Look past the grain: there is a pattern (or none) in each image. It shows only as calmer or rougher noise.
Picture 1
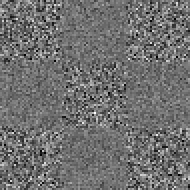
a checkerboard
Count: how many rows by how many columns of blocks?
3 by 3
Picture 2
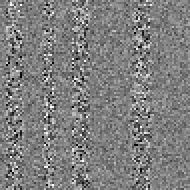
bands of columns
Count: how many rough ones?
4
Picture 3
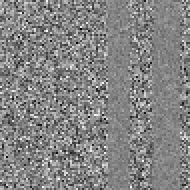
bands of columns
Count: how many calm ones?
2
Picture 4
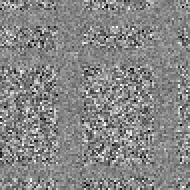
bands of rows crossing bands of columns
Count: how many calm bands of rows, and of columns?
3 and 2
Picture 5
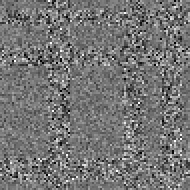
bands of rows crossing bands of columns
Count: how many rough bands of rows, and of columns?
3 and 3
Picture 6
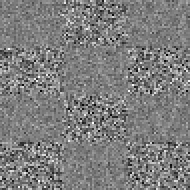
a checkerboard
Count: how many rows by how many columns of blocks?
4 by 3
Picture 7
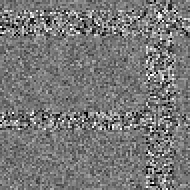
bands of rows crossing bands of columns
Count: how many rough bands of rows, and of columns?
2 and 1
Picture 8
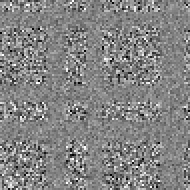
bands of rows crossing bands of columns
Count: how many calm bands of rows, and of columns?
3 and 3
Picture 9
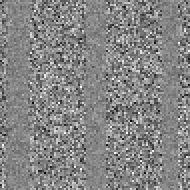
bands of columns
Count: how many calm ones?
3
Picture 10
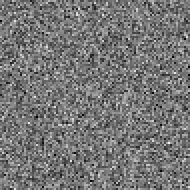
only noise
